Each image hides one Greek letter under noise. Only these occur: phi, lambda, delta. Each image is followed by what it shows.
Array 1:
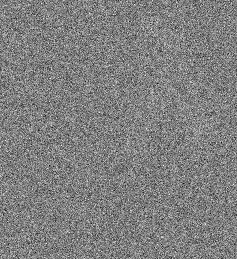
lambda
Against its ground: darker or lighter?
lighter
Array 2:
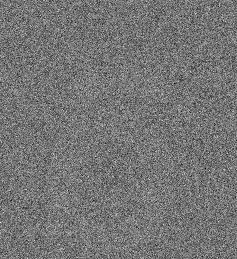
delta
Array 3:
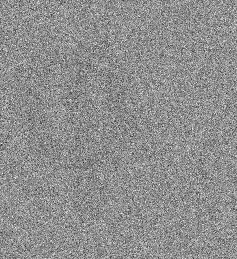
phi
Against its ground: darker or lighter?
darker
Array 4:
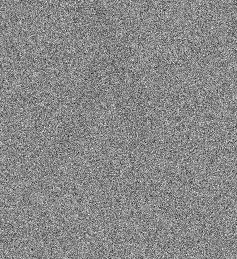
lambda
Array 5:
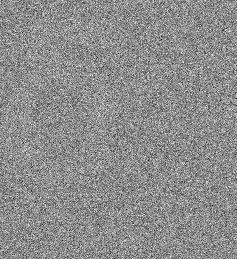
delta
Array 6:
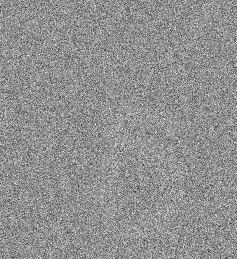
delta
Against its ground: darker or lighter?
lighter
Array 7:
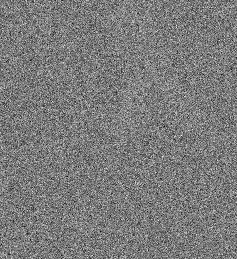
lambda
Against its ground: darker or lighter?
lighter
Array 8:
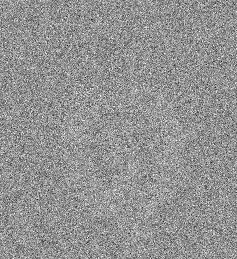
phi
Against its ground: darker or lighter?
lighter
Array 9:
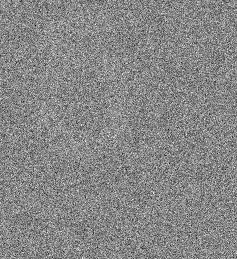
delta
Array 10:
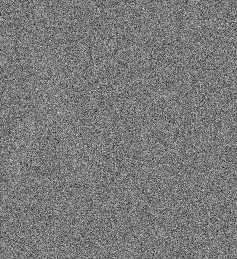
lambda
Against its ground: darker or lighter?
lighter
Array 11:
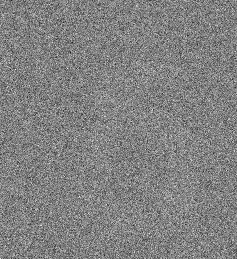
delta
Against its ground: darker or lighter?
lighter
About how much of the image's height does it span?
two thirds
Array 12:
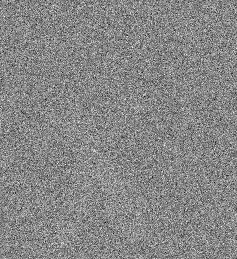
lambda
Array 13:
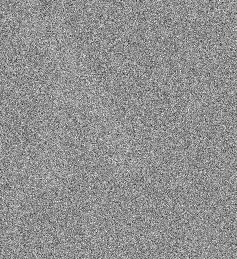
lambda
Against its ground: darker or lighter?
lighter
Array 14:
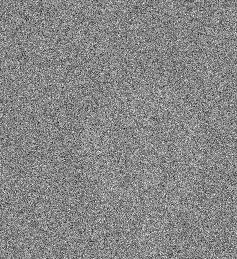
phi
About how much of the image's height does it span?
two thirds
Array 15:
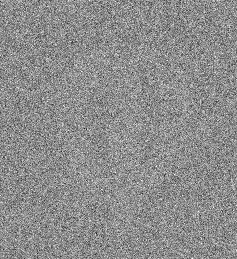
phi
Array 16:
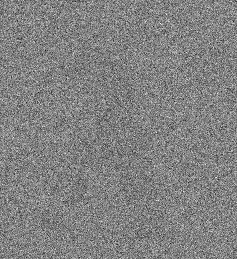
lambda
